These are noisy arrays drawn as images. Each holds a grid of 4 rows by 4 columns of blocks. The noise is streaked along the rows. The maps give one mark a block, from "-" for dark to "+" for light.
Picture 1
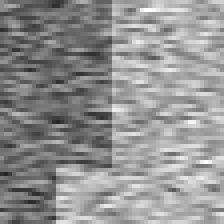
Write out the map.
- - + +
- - + +
- - + +
- + + +
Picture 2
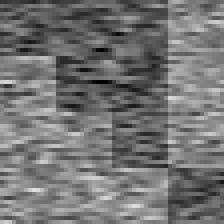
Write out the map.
- - - +
+ - - +
+ + - +
+ + + -
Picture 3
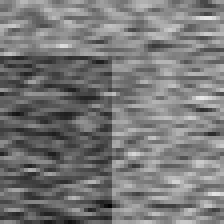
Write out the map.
+ + + +
- - + +
- - + +
- - + +
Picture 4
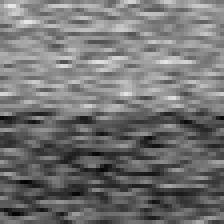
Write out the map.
+ + + +
+ + + +
- - - -
- - - -
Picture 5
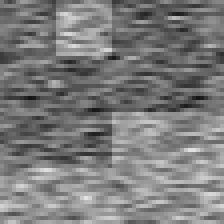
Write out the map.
- + - -
- - - -
- - + +
+ + + +
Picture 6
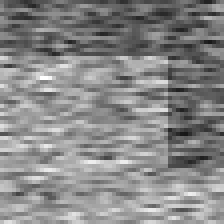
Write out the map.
- - - -
+ + + -
+ + + -
+ + + +
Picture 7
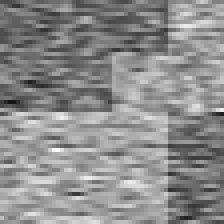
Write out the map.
- - - +
- - + +
+ + + -
+ + + -
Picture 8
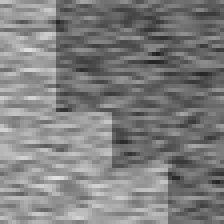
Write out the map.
+ - - -
+ - - -
+ + - -
+ + + -
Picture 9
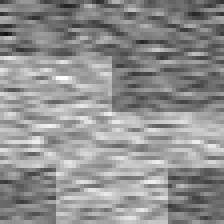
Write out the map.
- - - -
+ + - -
+ + + +
- + + -
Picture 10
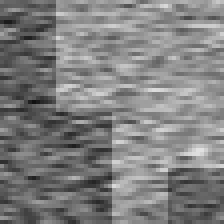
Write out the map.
- + + +
- + + +
- - + +
- - + -
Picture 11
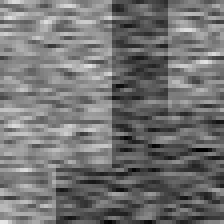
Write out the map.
+ + - +
+ + - +
+ + - -
+ - - -
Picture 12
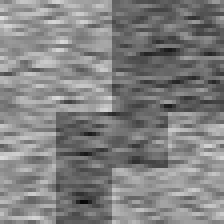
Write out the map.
+ + - -
+ + - -
+ - - +
+ - + +
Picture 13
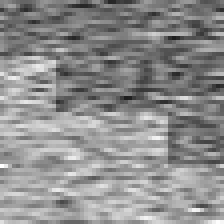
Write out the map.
- - - -
+ - - -
+ + + -
+ + + +
